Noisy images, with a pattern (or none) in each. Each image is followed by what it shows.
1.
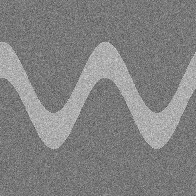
a wavy band
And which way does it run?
left to right
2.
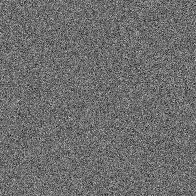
only noise
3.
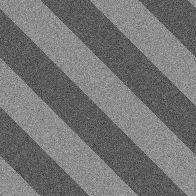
diagonal stripes
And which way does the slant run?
top left to bottom right
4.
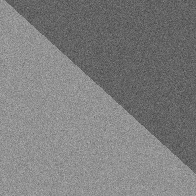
a sharp edge
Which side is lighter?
bottom left
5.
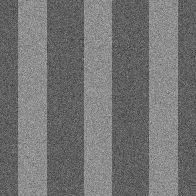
vertical stripes
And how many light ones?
3
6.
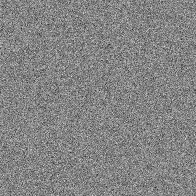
only noise
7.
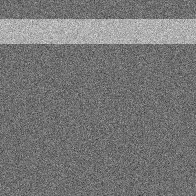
one horizontal stripe
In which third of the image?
top
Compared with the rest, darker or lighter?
lighter
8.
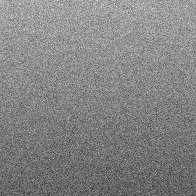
a smooth slope
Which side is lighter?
top
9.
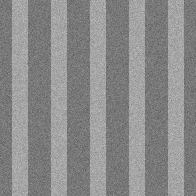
vertical stripes
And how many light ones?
5
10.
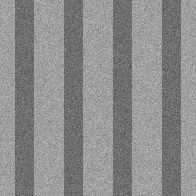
vertical stripes
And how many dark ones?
4
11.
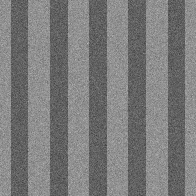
vertical stripes
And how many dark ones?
5
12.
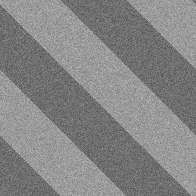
diagonal stripes
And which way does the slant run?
top left to bottom right
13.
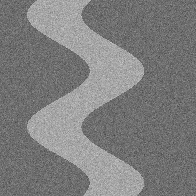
a wavy band
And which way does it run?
top to bottom
